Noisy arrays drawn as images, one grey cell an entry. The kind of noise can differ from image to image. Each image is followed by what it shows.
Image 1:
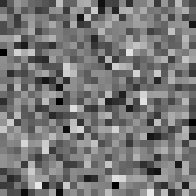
independent entries
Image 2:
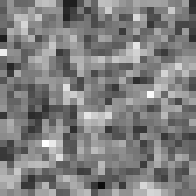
blotchy
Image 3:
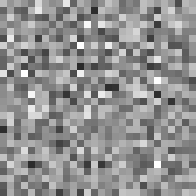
low rank plus noise
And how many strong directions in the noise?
two
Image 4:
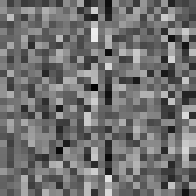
columns of uneven size
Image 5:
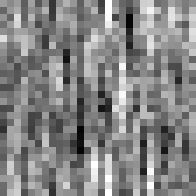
streaked along the columns
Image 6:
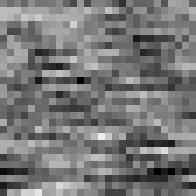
streaked along the rows
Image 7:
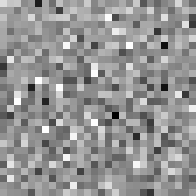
heavy tails
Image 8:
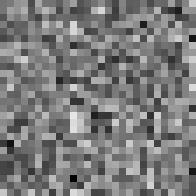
low rank plus noise
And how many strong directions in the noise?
two
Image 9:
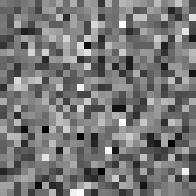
independent entries
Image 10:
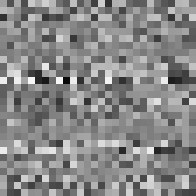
rows of uneven size
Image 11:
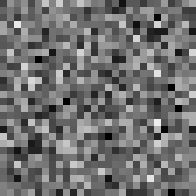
independent entries
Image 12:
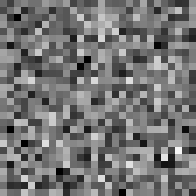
independent entries
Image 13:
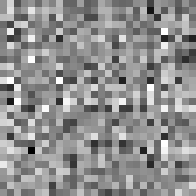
low rank plus noise
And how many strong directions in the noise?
two
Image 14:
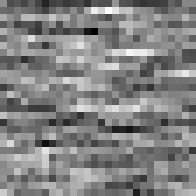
streaked along the rows
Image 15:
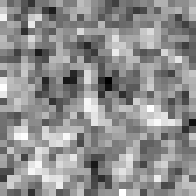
blotchy
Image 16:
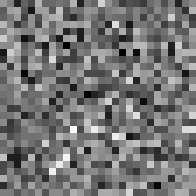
independent entries
